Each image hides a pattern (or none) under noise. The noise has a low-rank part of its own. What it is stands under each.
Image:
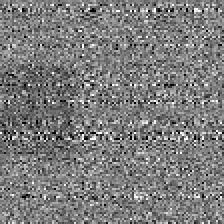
one block
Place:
middle left
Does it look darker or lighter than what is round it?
darker
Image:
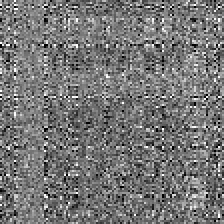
bands of rows crossing bands of columns
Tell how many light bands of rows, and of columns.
2 and 2
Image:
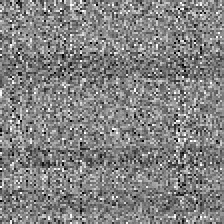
bands of rows
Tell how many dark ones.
3
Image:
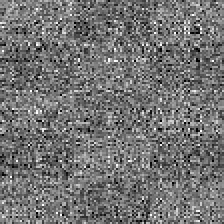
a checkerboard
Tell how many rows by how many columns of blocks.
5 by 3
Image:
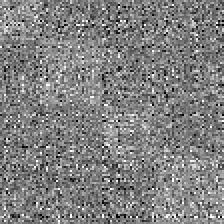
blocks along the diagonal
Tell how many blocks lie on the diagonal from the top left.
4
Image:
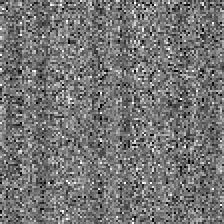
bands of columns
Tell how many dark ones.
6
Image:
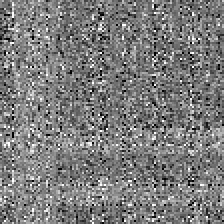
bands of rows crossing bands of columns
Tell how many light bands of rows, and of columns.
2 and 1
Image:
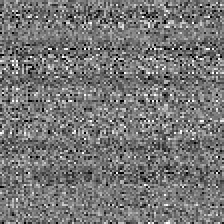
bands of rows
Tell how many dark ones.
5
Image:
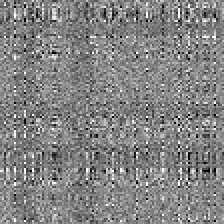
bands of rows crossing bands of columns
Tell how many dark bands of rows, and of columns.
3 and 2
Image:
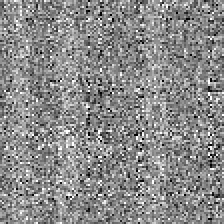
bands of columns
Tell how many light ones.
3
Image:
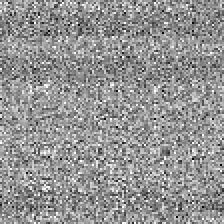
bands of rows
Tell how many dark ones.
3
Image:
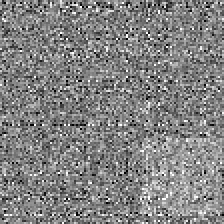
one block
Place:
bottom right
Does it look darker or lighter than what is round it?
lighter
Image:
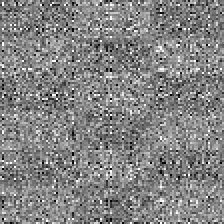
a checkerboard
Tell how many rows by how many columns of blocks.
6 by 3
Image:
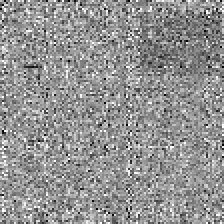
one block
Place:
top right
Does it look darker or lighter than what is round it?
darker
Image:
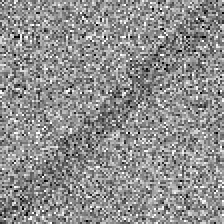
a diagonal band
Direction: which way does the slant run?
bottom left to top right
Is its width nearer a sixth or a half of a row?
a sixth
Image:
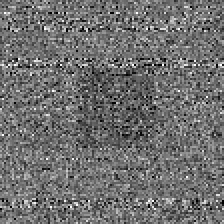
one block
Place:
centre
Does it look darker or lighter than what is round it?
darker
